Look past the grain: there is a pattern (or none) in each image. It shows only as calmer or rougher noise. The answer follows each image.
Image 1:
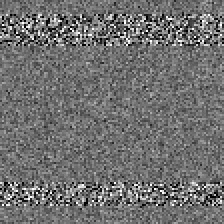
bands of rows
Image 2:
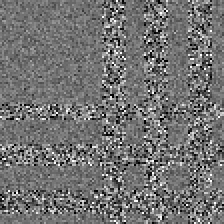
bands of rows crossing bands of columns
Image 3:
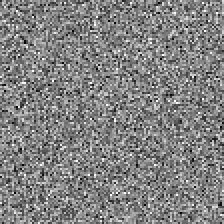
only noise
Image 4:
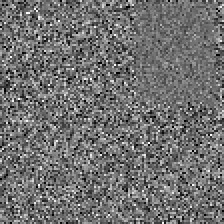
one block
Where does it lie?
top right
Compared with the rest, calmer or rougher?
calmer
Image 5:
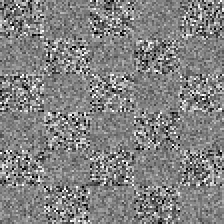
a checkerboard
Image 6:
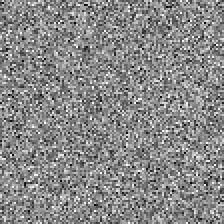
only noise
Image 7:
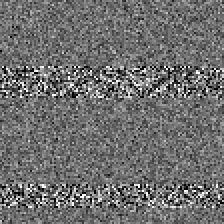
bands of rows
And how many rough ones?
2
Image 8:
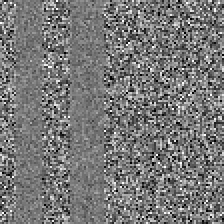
bands of columns
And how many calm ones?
2
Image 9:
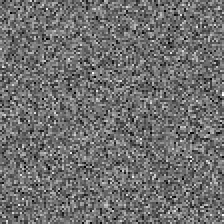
only noise
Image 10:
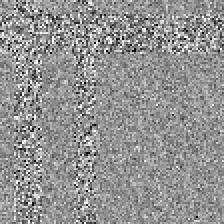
bands of rows crossing bands of columns
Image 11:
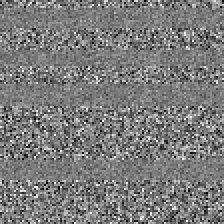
bands of rows
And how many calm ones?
4
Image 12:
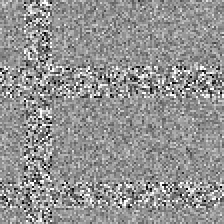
bands of rows crossing bands of columns
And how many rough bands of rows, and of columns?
2 and 1
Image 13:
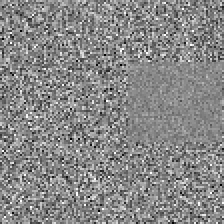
one block
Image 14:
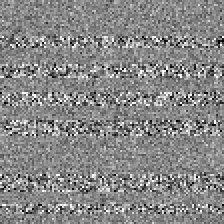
bands of rows
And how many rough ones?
6
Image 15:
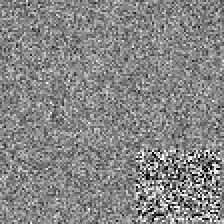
one block
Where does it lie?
bottom right
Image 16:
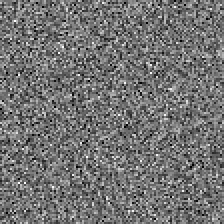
only noise
